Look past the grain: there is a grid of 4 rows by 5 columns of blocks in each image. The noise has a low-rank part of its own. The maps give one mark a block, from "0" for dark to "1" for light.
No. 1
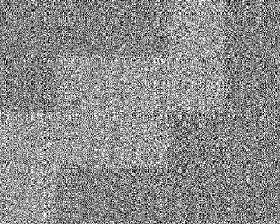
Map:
00010
01110
11100
10000
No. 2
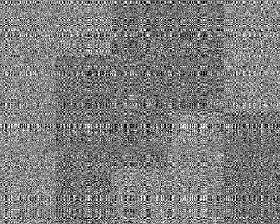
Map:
11001
10001
10010
10110
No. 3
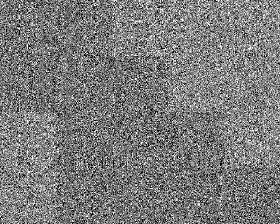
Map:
00111
00011
10001
10000
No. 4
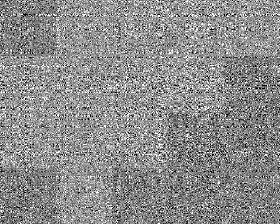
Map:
01111
11110
11100
01000
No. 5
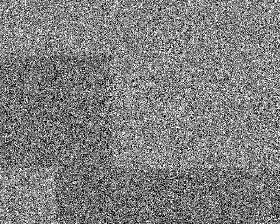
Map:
11111
00111
00111
10000
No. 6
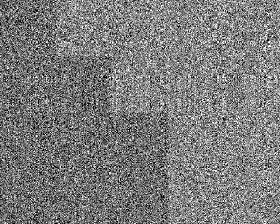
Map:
01111
00111
00011
00011
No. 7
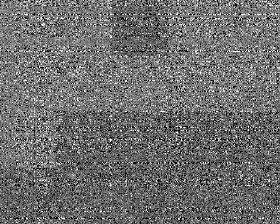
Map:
11011
11111
10000
00000
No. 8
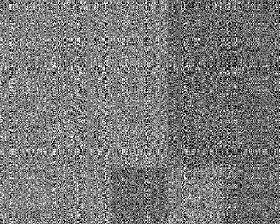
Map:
11100
11100
11100
11010
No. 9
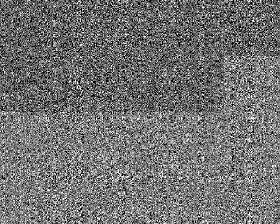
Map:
00000
00001
11111
11111
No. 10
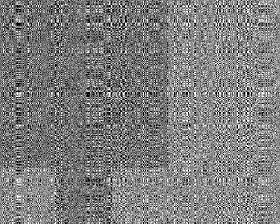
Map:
00011
00011
00011
10111
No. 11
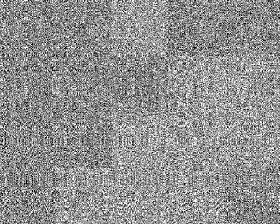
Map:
00100
00011
00111
01110
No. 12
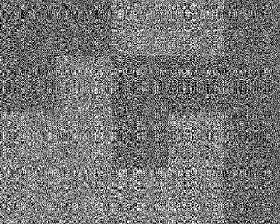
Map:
00110
01000
11010
11110
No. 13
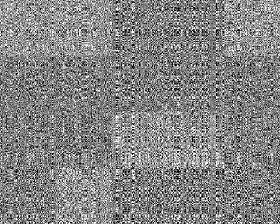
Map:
11001
00000
00110
01000
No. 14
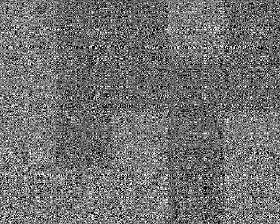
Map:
10010
10000
10101
11101
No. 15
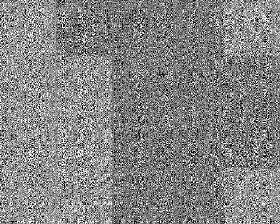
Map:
10001
11000
11000
11001
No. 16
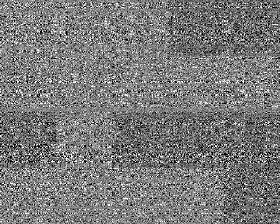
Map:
11100
11111
01000
11110
